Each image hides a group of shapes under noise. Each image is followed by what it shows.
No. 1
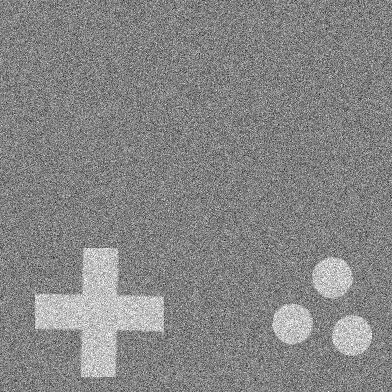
bottom left: cross; bottom right: three dots
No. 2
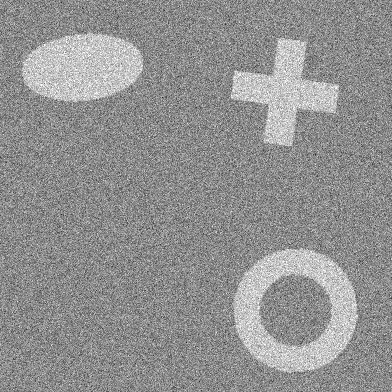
top left: ellipse; top right: cross; bottom right: ring
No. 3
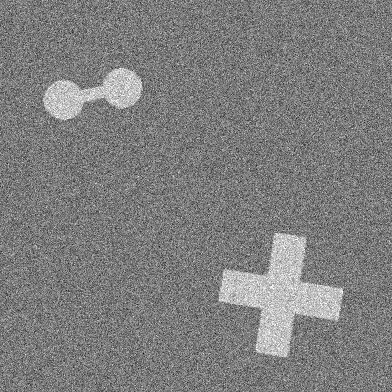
top left: dumbbell; bottom right: cross
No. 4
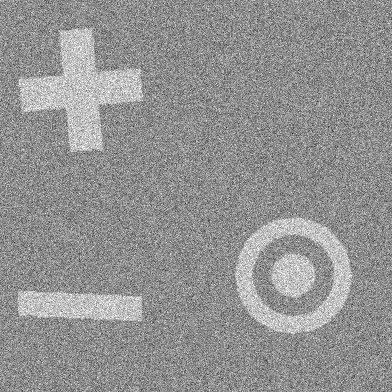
top left: cross; bottom left: bar; bottom right: bullseye
